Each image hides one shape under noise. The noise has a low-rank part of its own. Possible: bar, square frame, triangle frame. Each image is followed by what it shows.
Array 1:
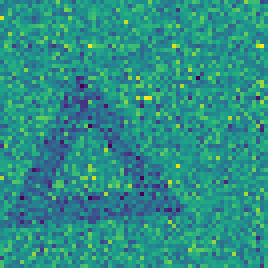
triangle frame
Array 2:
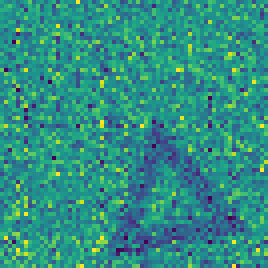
triangle frame
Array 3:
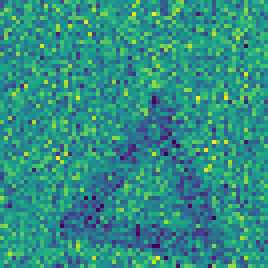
triangle frame
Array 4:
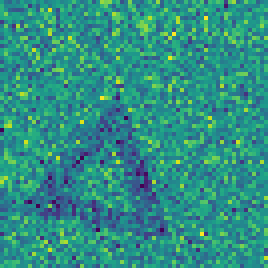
triangle frame
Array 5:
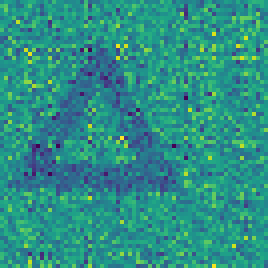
triangle frame
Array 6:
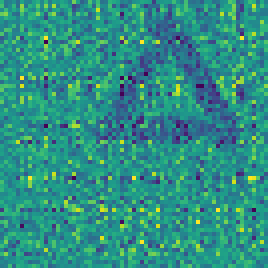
triangle frame
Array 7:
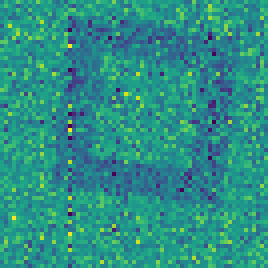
square frame
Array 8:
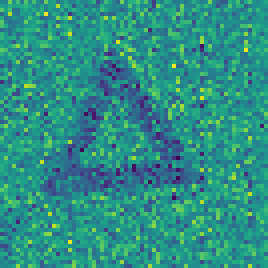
triangle frame
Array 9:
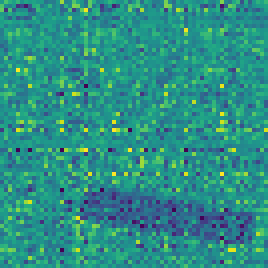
bar
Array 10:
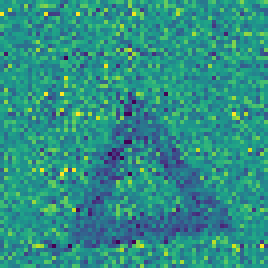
triangle frame
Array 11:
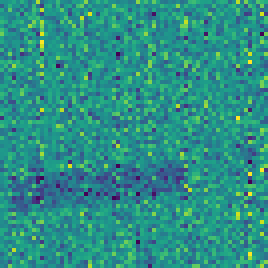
bar
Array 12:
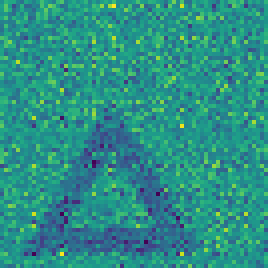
triangle frame
